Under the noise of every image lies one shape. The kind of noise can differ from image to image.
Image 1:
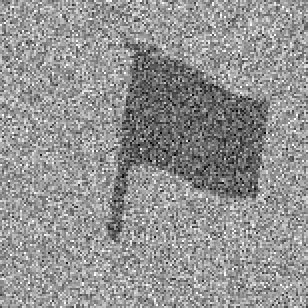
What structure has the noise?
independent entries
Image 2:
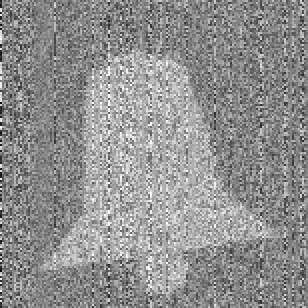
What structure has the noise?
columns of uneven size
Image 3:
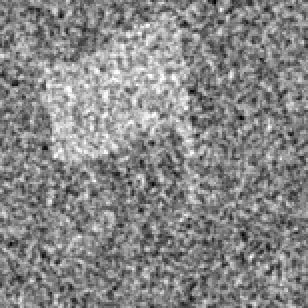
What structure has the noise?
blotchy
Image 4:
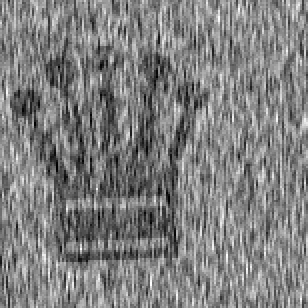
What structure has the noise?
streaked along the columns
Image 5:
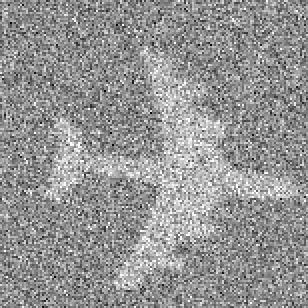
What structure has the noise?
independent entries
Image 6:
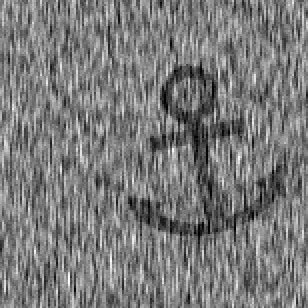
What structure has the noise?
streaked along the columns
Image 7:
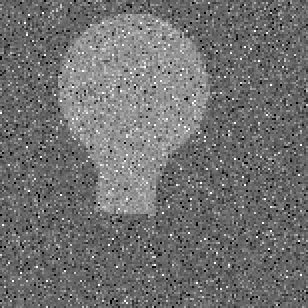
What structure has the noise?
heavy tails
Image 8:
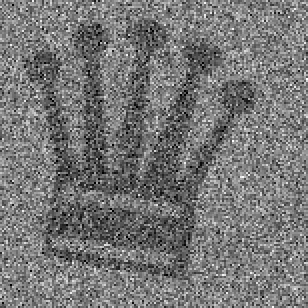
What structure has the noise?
independent entries
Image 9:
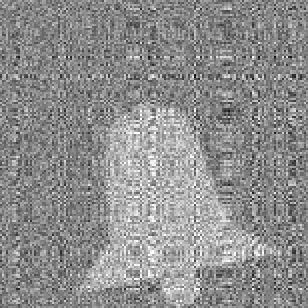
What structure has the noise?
low rank plus noise
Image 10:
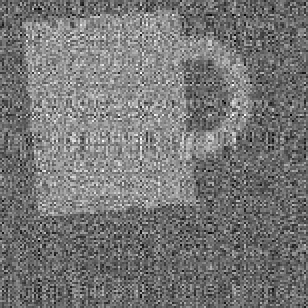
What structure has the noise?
low rank plus noise
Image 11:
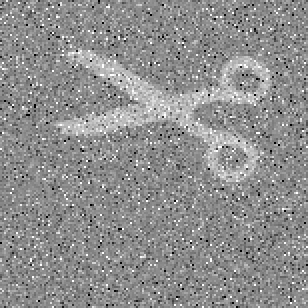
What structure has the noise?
heavy tails
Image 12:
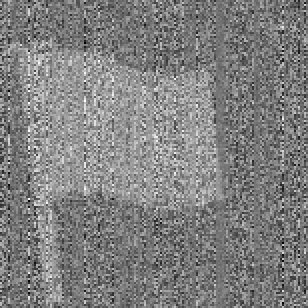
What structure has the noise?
columns of uneven size
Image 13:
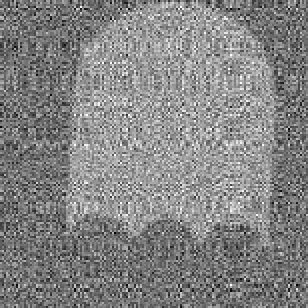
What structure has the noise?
low rank plus noise
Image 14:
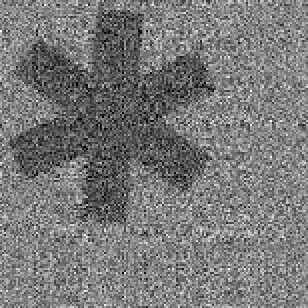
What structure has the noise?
low rank plus noise
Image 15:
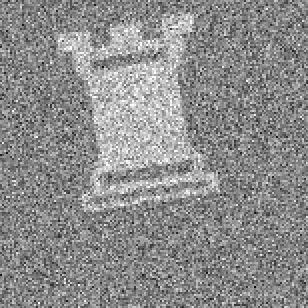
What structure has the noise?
independent entries
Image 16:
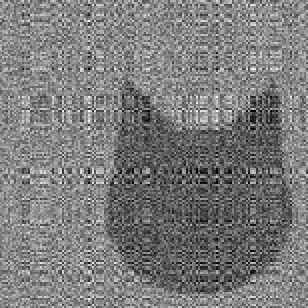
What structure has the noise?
low rank plus noise
